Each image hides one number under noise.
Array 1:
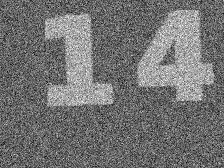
14
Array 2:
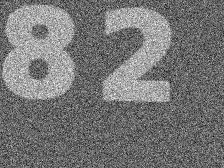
82
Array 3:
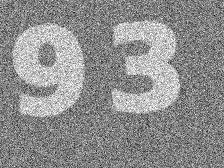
93
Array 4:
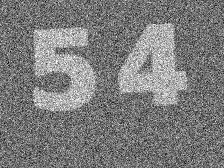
54
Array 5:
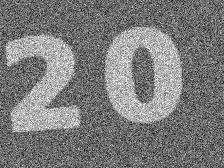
20
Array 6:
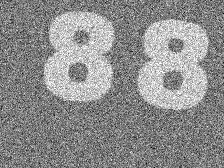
88
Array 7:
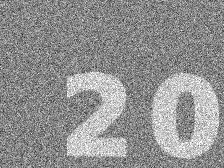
20
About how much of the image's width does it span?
two thirds
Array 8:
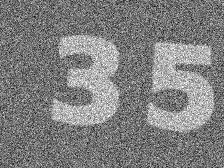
35
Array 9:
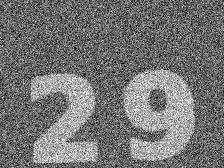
29
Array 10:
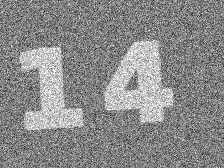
14
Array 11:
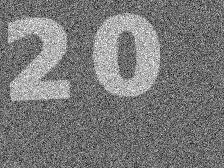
20
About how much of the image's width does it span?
two thirds
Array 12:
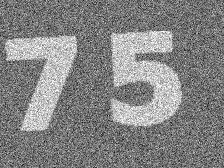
75
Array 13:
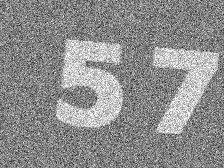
57
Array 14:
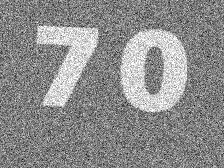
70
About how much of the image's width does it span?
two thirds
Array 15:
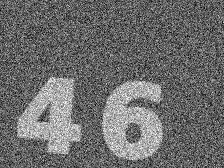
46
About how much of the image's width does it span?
two thirds
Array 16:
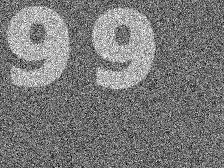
99
